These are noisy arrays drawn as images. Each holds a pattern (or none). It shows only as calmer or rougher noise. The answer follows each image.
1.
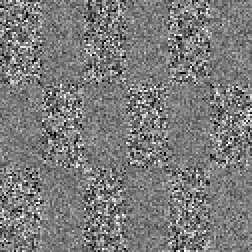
a checkerboard
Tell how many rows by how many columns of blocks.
3 by 6
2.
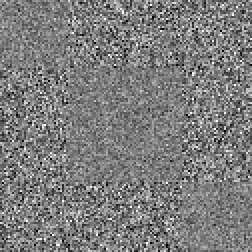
blocks along the diagonal
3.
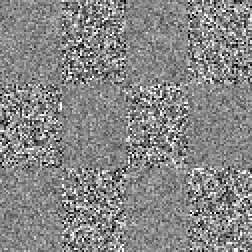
a checkerboard
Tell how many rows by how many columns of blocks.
3 by 4
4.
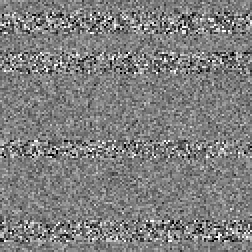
bands of rows
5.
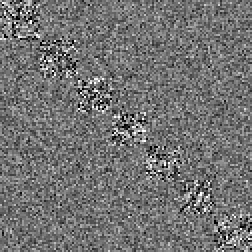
blocks along the diagonal
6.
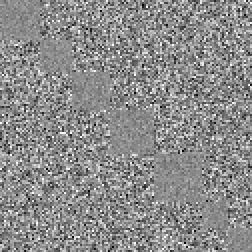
blocks along the diagonal
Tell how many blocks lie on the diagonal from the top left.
7
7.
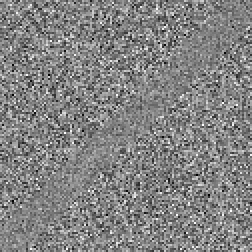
a diagonal band
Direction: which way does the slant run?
bottom left to top right
